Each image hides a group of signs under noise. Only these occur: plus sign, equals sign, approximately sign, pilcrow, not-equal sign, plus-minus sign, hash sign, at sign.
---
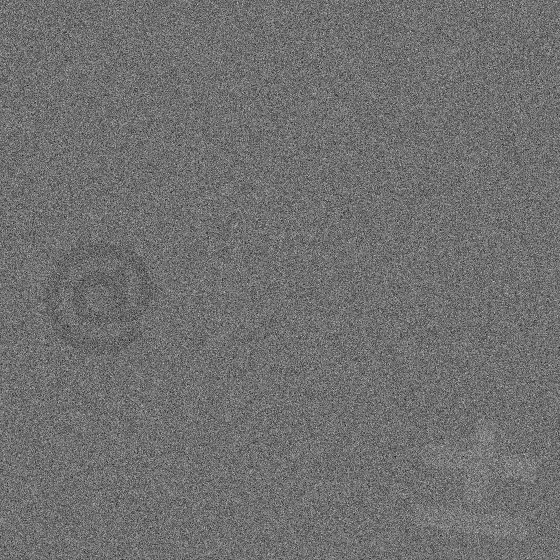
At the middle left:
at sign
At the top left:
nothing
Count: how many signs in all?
2
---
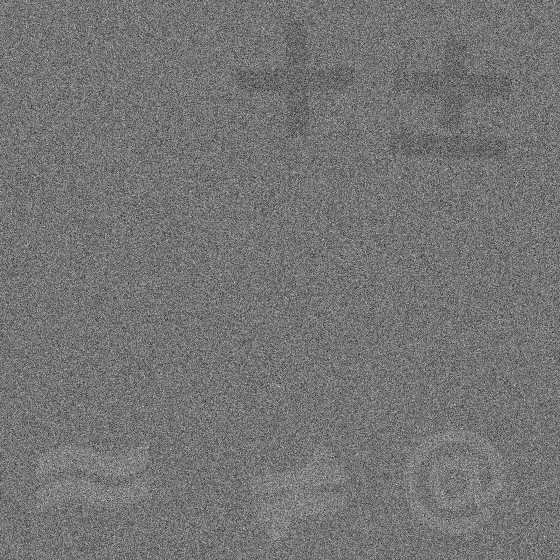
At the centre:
nothing
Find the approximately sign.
bottom left
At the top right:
plus-minus sign
